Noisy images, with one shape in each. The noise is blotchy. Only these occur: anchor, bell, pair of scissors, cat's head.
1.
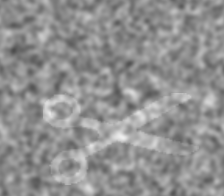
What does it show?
light pair of scissors
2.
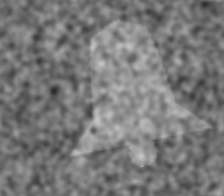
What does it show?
light bell
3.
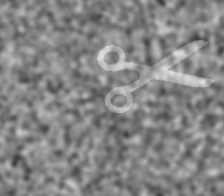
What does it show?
light pair of scissors
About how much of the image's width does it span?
half
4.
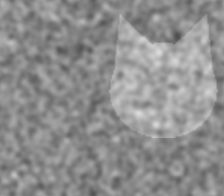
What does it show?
light cat's head
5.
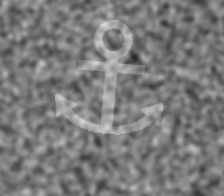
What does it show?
light anchor
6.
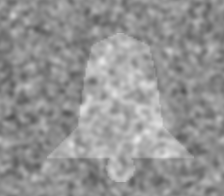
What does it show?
light bell
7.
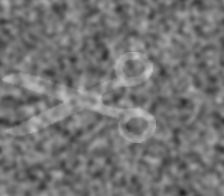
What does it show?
light pair of scissors
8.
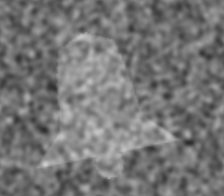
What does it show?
light bell
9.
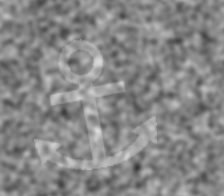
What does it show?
light anchor
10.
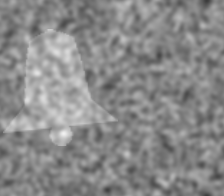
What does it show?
light bell
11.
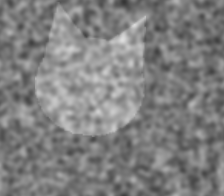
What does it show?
light cat's head
